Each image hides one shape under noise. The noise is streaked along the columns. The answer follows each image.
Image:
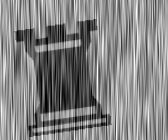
chess rook
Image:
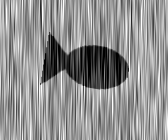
fish
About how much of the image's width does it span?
half
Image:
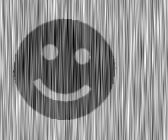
smiling face
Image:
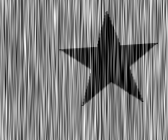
star
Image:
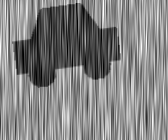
car
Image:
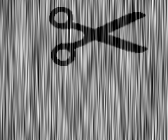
pair of scissors
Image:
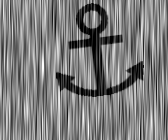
anchor
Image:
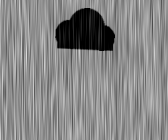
cloud
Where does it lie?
top middle
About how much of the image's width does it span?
a third
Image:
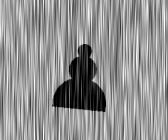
chess pawn
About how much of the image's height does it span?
half
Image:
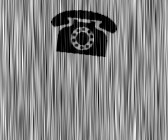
telephone
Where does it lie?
top middle
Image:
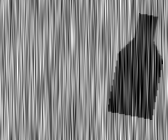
bottle
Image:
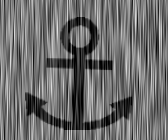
anchor
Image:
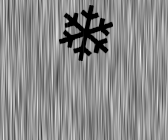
snowflake
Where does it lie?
top middle
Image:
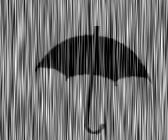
umbrella
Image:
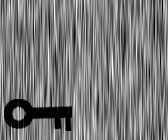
key
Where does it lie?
bottom left
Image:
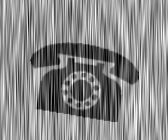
telephone
